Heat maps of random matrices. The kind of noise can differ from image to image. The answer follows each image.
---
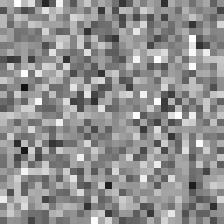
independent entries
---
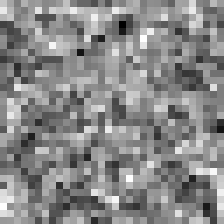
blotchy
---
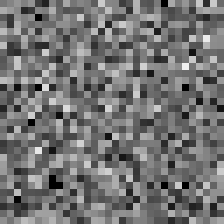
independent entries
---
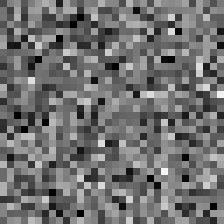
independent entries
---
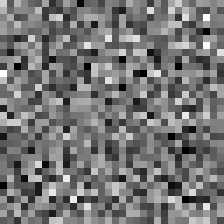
low rank plus noise
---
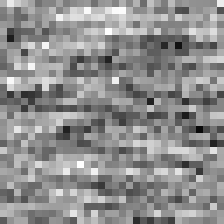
streaked along the rows
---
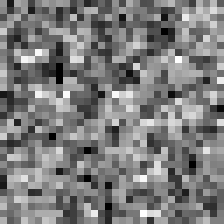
blotchy
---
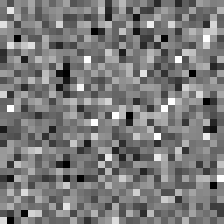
heavy tails
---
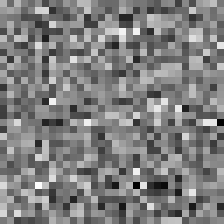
low rank plus noise
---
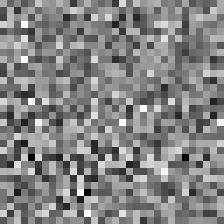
low rank plus noise
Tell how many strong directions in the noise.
five to eight
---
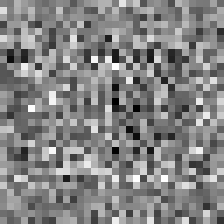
low rank plus noise
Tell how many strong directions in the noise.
one
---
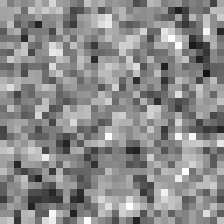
blotchy
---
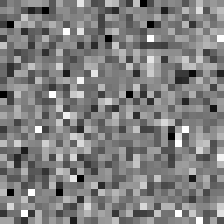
heavy tails
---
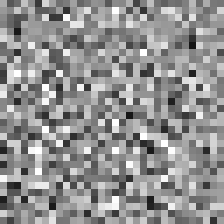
low rank plus noise
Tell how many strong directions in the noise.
two
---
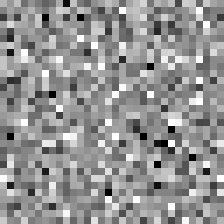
heavy tails
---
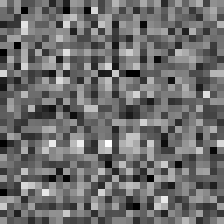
low rank plus noise
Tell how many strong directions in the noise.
one
